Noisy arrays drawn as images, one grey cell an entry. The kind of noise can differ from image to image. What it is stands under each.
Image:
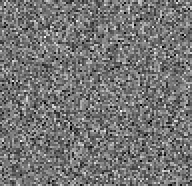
independent entries
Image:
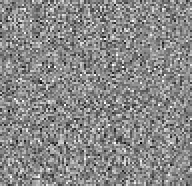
low rank plus noise
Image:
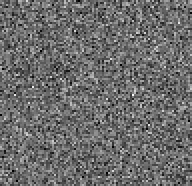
independent entries
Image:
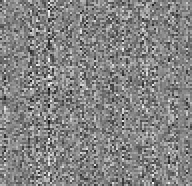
columns of uneven size
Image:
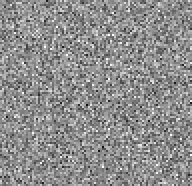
independent entries
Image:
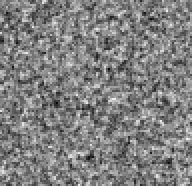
blotchy
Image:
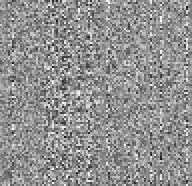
columns of uneven size
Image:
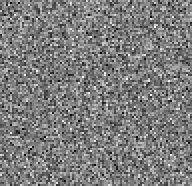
independent entries
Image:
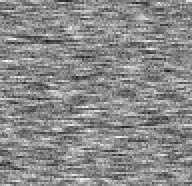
streaked along the rows
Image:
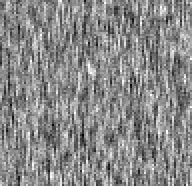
streaked along the columns
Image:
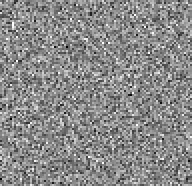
independent entries
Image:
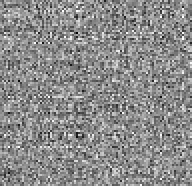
low rank plus noise
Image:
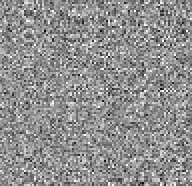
low rank plus noise
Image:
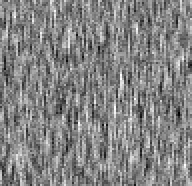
streaked along the columns
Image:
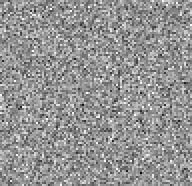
independent entries
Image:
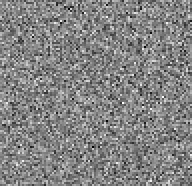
independent entries
